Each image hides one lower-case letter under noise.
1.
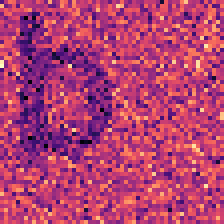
b
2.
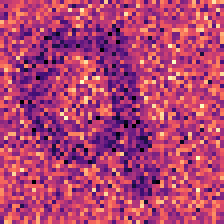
q
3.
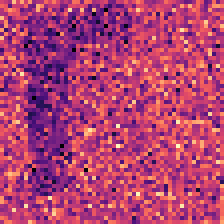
r
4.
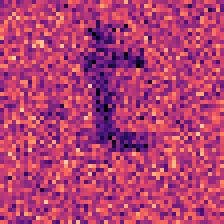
t
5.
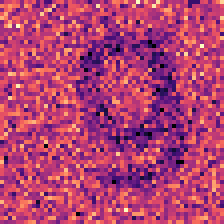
g
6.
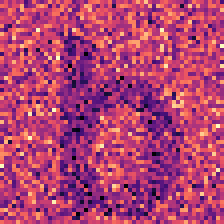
b
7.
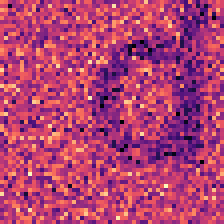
d
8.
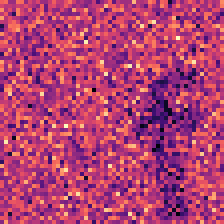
f
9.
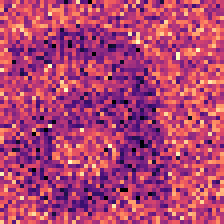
a
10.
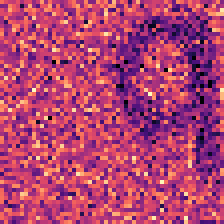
q
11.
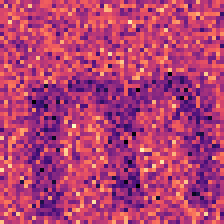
m
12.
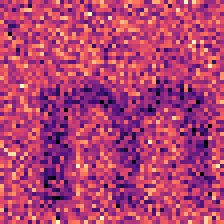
m
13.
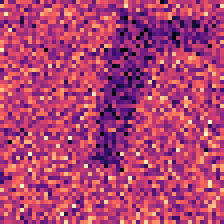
r
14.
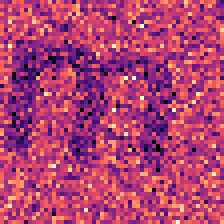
m
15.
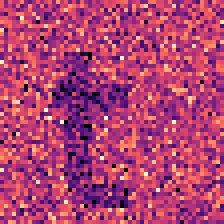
t
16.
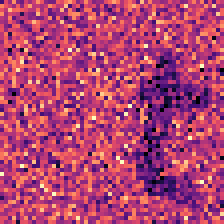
t
